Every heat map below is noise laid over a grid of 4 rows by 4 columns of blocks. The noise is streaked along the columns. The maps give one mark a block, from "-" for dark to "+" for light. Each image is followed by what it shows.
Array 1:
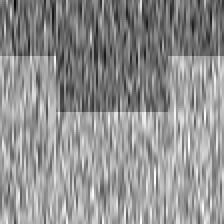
- - - -
+ - - +
+ + + +
+ + + +
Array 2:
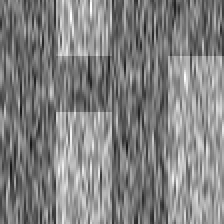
- + - -
- - - +
- + - +
- + - +
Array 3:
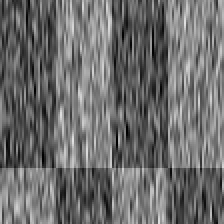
- + - +
- + - +
- + - +
+ - + -
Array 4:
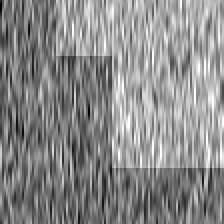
- + + +
- - + +
- - + +
- - - -
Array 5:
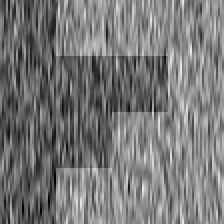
- + + +
- - - +
- - + +
- + + +
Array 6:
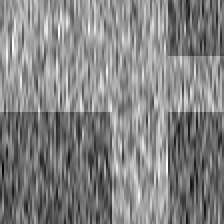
+ + + -
+ + + +
- - + -
- - + -
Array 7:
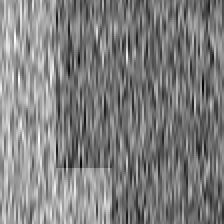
+ - - -
+ - - -
+ - - -
+ + - -
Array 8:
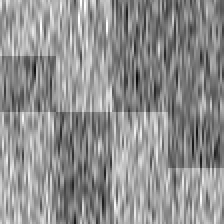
+ + - -
- + - -
+ - + -
+ - + +
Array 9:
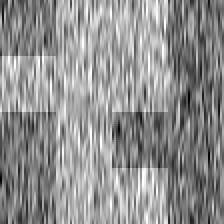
- + + -
+ + + -
- + - -
- + + -
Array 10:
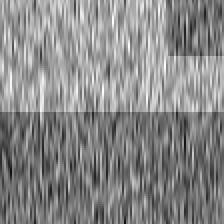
+ + + -
+ + + +
- - - -
- - - -
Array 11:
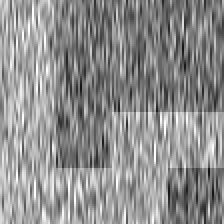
+ - - -
+ - - -
+ - + +
+ + + -
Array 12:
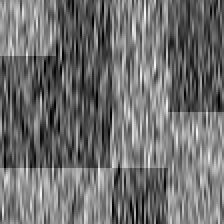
+ - + -
- - + -
- - + +
+ + - +
